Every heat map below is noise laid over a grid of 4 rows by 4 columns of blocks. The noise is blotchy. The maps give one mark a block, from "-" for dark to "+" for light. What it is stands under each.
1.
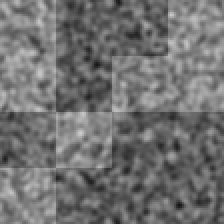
+ - - +
+ - + +
- + - -
+ - - -
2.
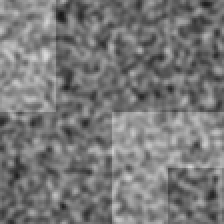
+ - - -
+ - - -
- - + +
- - + -
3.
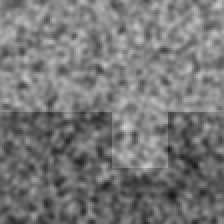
+ + + +
+ + + +
- - + -
- - - -
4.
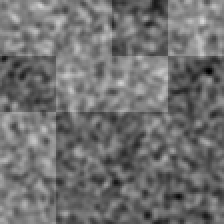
+ + - +
- + + -
+ - - -
+ - - -
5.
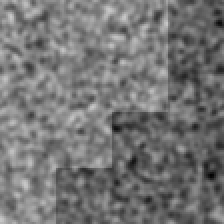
+ + + -
+ + + -
+ + - -
+ - - -
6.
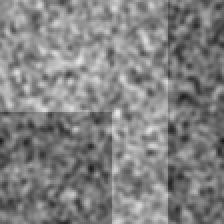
+ + + -
+ + + -
- - + -
- - + -
